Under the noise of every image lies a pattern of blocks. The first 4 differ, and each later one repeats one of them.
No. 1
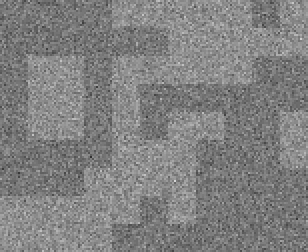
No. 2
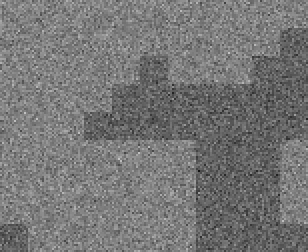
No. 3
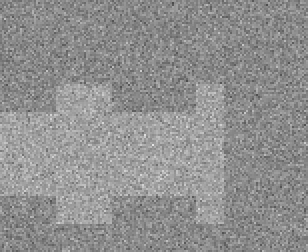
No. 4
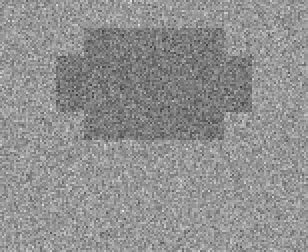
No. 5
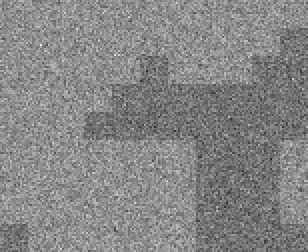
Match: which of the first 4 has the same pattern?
2
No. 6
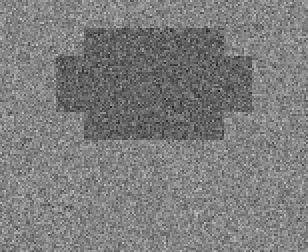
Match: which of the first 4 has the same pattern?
4
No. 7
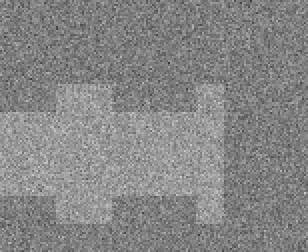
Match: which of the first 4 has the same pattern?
3
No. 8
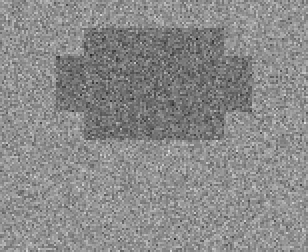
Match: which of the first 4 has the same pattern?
4
